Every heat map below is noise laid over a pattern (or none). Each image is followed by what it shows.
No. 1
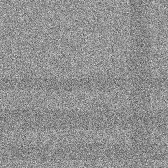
bands of rows crossing bands of columns
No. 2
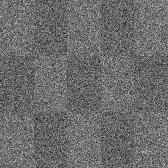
a checkerboard
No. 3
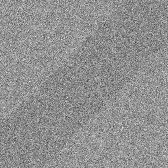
a diagonal band
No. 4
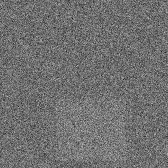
one block
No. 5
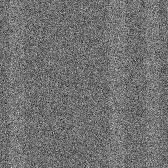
bands of columns
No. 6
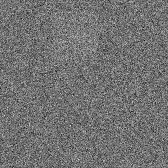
one block
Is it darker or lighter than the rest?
lighter
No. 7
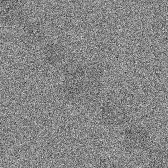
blocks along the diagonal
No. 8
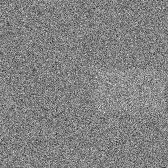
one block
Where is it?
middle right
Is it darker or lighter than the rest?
lighter
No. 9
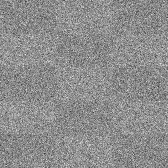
a checkerboard
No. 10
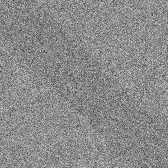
a diagonal band
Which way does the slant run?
top left to bottom right
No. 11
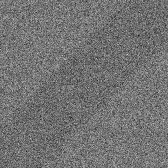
a diagonal band
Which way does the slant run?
bottom left to top right
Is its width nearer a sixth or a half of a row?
a half
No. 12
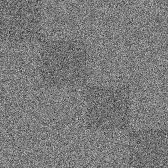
blocks along the diagonal
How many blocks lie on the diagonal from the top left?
4
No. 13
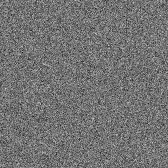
only noise
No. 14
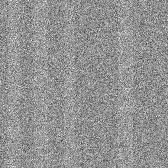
bands of columns
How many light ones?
4
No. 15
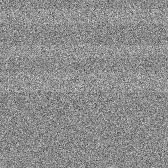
bands of rows
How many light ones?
3
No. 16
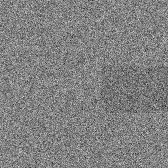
one block
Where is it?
middle right
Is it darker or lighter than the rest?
darker
